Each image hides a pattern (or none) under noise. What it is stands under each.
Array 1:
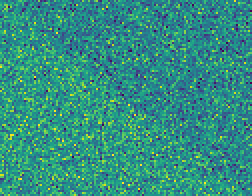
a sharp edge
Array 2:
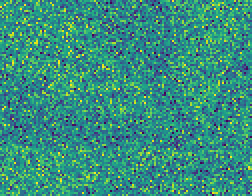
spokes from one point
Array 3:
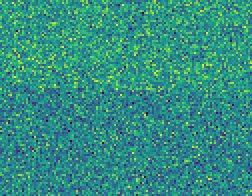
a sharp edge
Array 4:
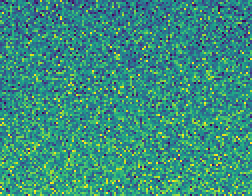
a smooth slope
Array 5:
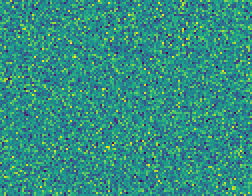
only noise
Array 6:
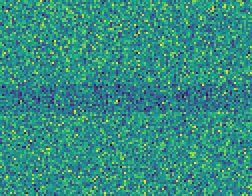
one horizontal stripe
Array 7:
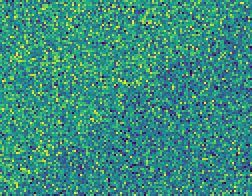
a sharp edge
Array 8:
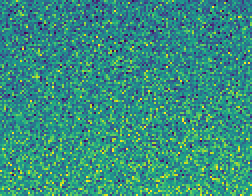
a smooth slope
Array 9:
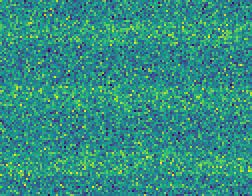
horizontal stripes
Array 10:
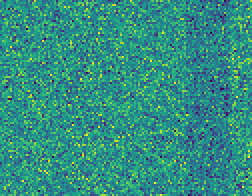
one vertical stripe
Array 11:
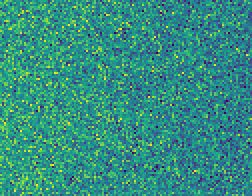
a smooth slope
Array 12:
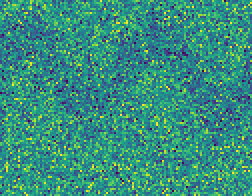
a wavy band
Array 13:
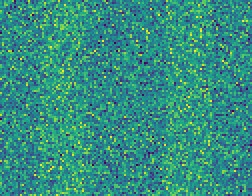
vertical stripes
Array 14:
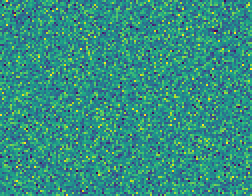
only noise
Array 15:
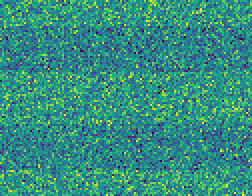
horizontal stripes
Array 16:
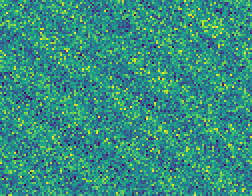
diagonal stripes
